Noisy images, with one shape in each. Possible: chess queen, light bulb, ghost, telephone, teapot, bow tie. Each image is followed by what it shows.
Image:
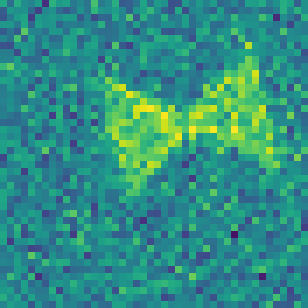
bow tie
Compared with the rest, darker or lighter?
lighter
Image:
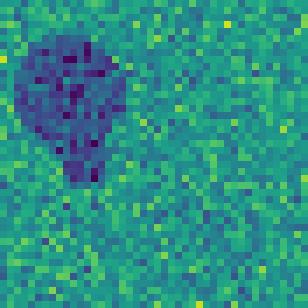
light bulb
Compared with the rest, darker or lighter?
darker
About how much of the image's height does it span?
half
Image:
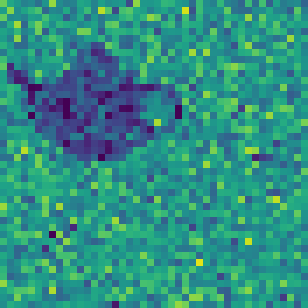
teapot
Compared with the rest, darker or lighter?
darker
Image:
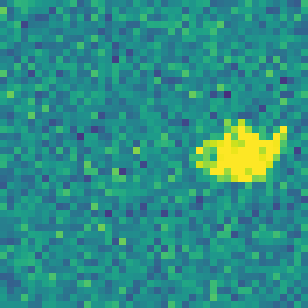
teapot
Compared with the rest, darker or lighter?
lighter
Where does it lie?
middle right
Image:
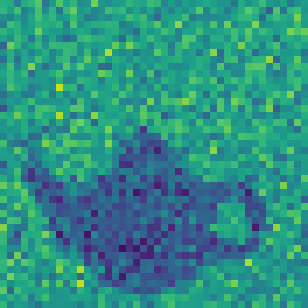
teapot
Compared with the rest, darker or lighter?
darker
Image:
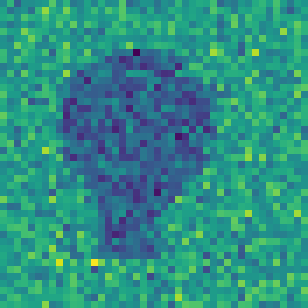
light bulb
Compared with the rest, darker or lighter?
darker
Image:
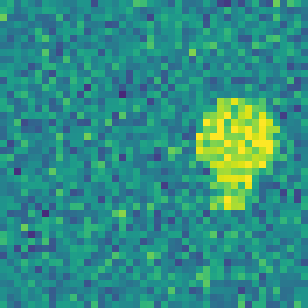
light bulb
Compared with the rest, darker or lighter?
lighter
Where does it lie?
middle right
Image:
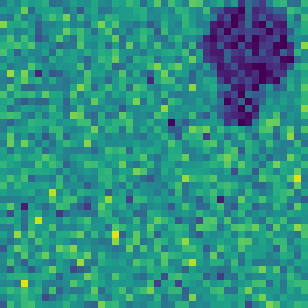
light bulb
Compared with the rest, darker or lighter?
darker
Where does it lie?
top right
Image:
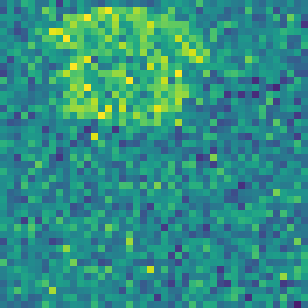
telephone
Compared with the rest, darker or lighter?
lighter
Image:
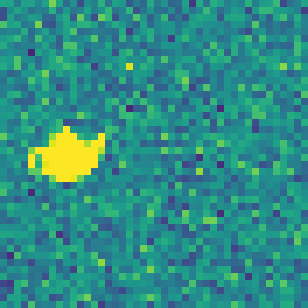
teapot
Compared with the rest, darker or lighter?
lighter
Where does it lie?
middle left
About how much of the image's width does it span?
a quarter
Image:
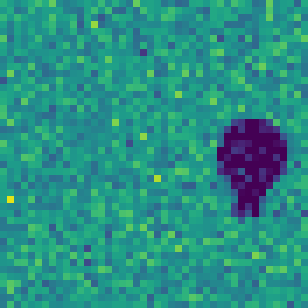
light bulb
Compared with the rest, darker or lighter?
darker
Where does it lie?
middle right
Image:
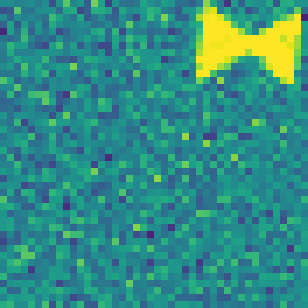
bow tie
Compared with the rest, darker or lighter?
lighter
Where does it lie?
top right
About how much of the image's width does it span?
a third
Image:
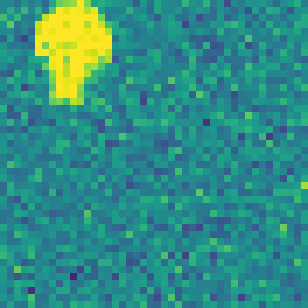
light bulb
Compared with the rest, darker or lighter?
lighter
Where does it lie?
top left
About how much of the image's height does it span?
a third
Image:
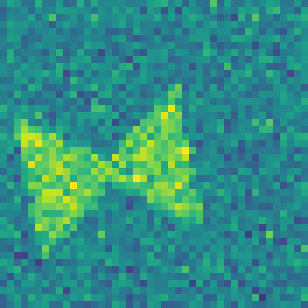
bow tie
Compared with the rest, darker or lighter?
lighter
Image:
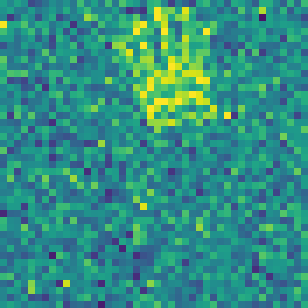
chess queen
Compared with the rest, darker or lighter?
lighter
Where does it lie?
top middle
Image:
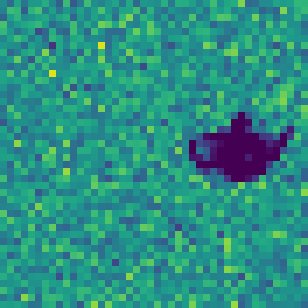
teapot
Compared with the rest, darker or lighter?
darker
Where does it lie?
middle right
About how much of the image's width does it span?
a third
